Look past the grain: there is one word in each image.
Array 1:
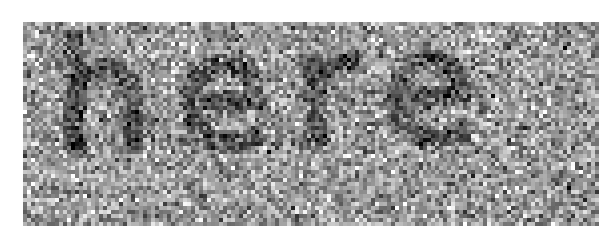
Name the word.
here
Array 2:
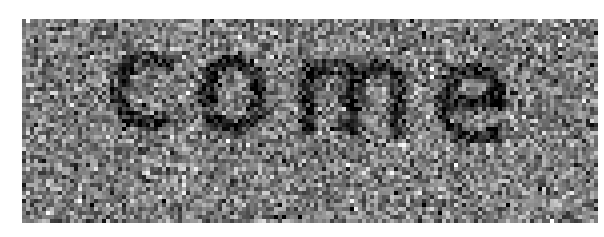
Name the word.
come
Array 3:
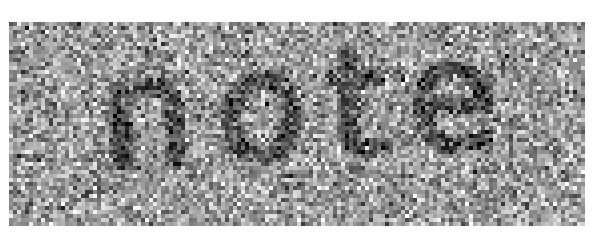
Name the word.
note
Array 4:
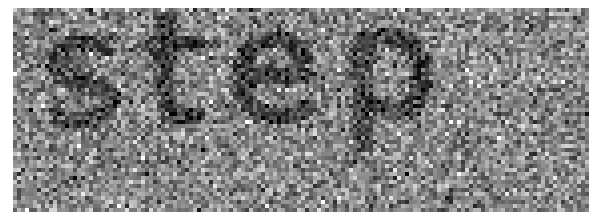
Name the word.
step
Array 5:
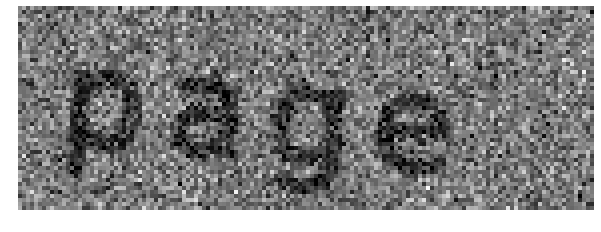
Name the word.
page
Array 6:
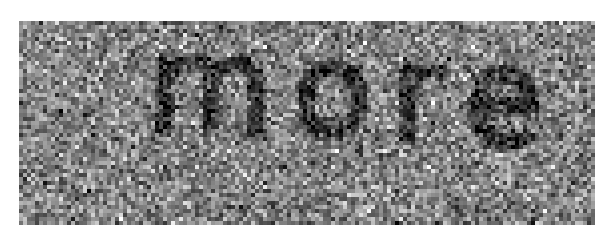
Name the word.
more
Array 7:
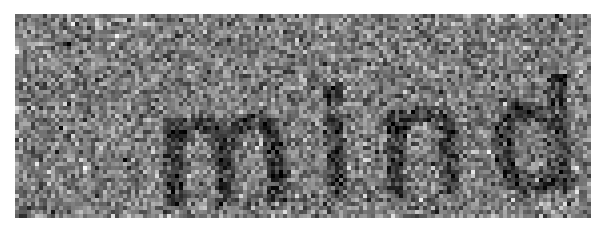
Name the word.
mind
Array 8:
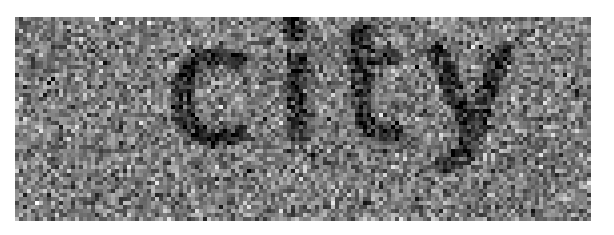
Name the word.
city
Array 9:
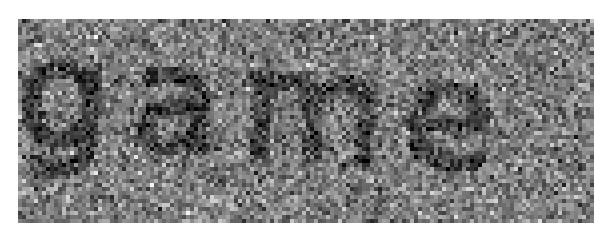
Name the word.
game
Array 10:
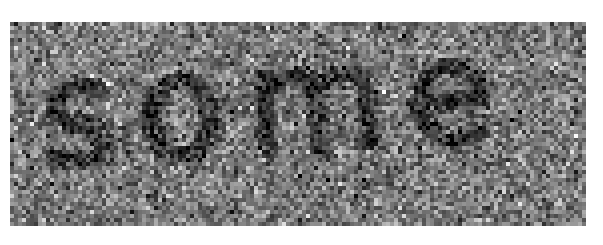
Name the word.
some
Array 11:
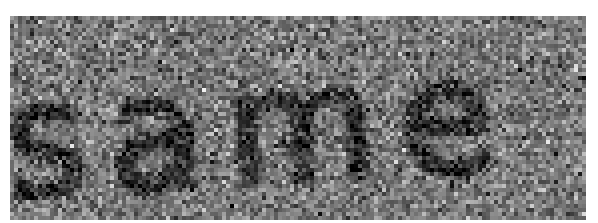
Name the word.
same
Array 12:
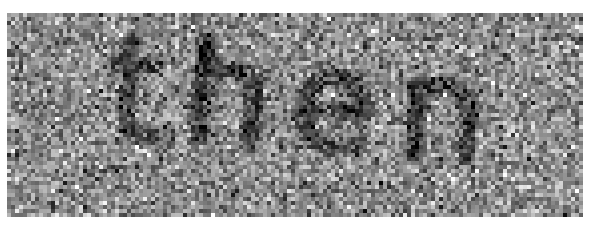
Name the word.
then
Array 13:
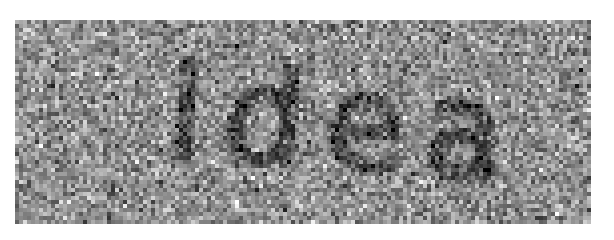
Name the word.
idea
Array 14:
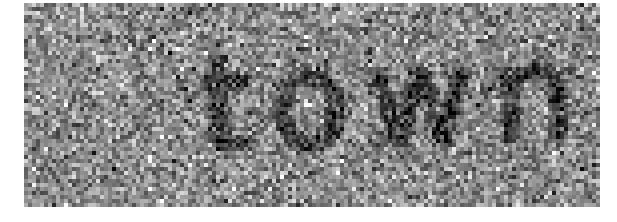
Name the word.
town
